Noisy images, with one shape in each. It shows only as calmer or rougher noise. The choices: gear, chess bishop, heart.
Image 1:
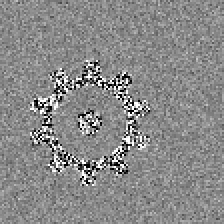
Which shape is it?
gear
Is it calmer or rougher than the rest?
rougher
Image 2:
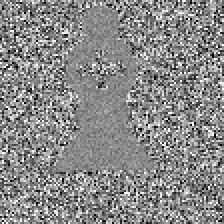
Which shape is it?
chess bishop
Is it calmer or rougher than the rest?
calmer
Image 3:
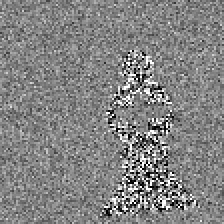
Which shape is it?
chess bishop
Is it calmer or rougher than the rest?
rougher
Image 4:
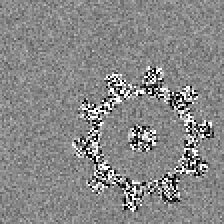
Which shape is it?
gear
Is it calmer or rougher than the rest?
rougher
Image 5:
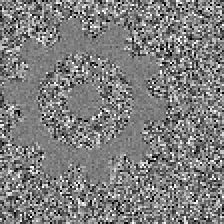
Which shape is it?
gear
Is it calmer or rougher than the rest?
calmer
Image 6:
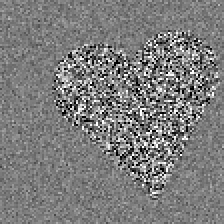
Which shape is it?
heart
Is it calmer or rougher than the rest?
rougher
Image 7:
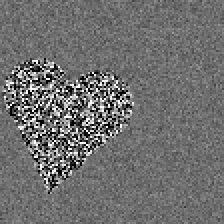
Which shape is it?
heart
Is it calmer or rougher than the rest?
rougher
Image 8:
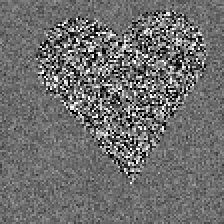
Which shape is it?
heart
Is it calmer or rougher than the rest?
rougher
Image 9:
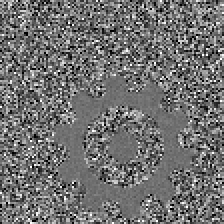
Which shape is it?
gear
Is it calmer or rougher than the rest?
calmer
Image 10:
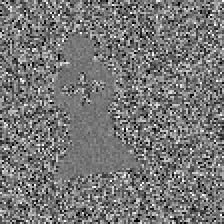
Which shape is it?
chess bishop
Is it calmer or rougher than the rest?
calmer
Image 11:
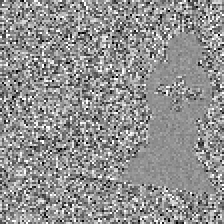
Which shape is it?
chess bishop
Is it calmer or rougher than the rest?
calmer
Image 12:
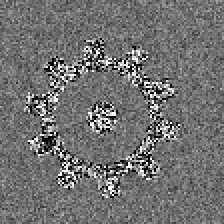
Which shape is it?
gear
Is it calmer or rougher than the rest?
rougher
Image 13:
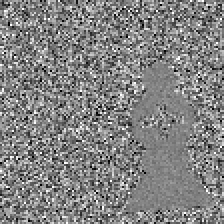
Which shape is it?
chess bishop
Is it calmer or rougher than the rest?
calmer
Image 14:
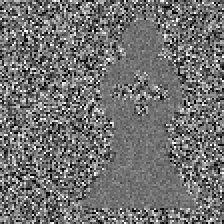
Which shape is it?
chess bishop
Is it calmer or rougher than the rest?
calmer
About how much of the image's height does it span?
nearly all
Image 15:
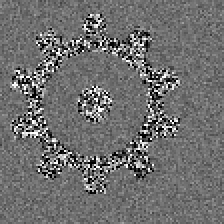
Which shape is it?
gear
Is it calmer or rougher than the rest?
rougher
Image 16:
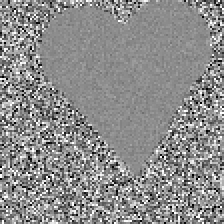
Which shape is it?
heart
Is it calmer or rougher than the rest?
calmer
